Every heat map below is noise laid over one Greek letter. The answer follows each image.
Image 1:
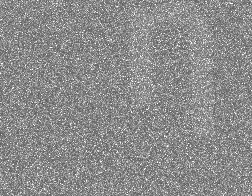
eta
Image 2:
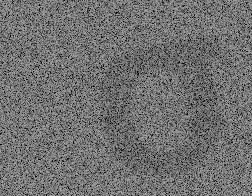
sigma
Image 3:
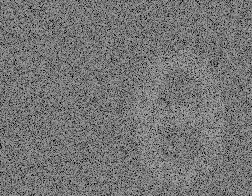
theta
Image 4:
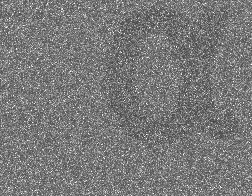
alpha
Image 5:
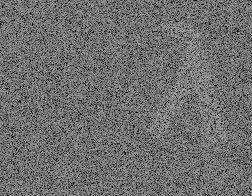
lambda
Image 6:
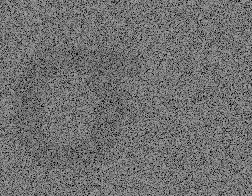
sigma
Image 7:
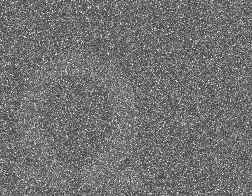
omega
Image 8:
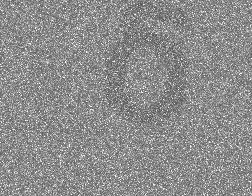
delta
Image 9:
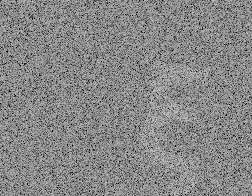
xi
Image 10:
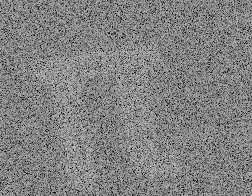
pi
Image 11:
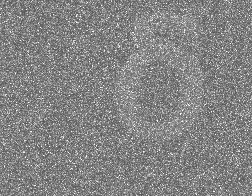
delta
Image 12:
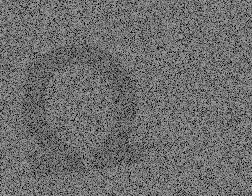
omega
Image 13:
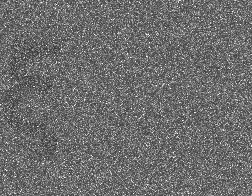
xi
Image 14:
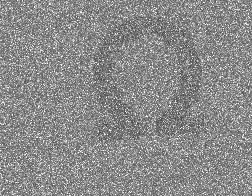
omega
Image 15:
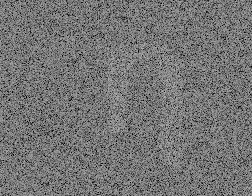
eta
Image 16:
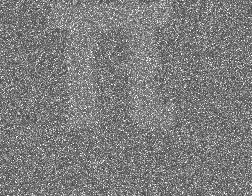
pi
